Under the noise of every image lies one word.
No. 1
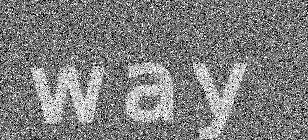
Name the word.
way
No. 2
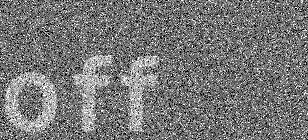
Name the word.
off
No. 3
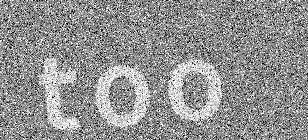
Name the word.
too
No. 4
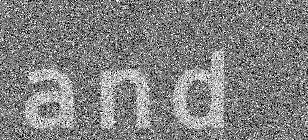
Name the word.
and
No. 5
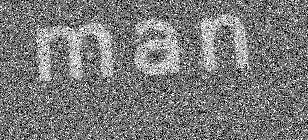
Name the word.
man
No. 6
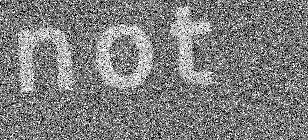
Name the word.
not
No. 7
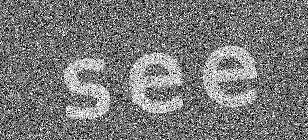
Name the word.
see
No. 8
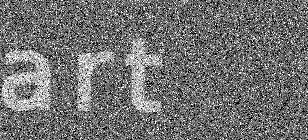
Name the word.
art
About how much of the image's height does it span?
half
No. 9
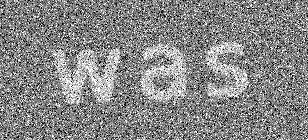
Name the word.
was
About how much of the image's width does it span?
two thirds
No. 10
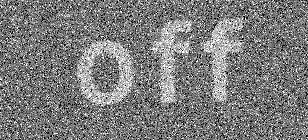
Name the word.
off
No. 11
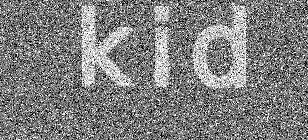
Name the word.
kid
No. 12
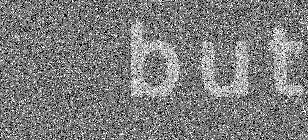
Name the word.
but
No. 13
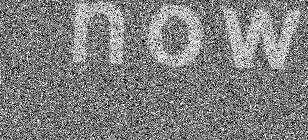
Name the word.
now
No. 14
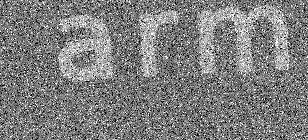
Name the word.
arm
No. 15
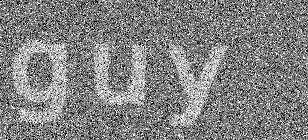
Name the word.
guy
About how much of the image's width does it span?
two thirds
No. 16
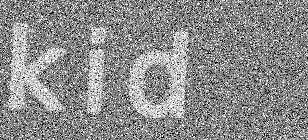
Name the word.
kid
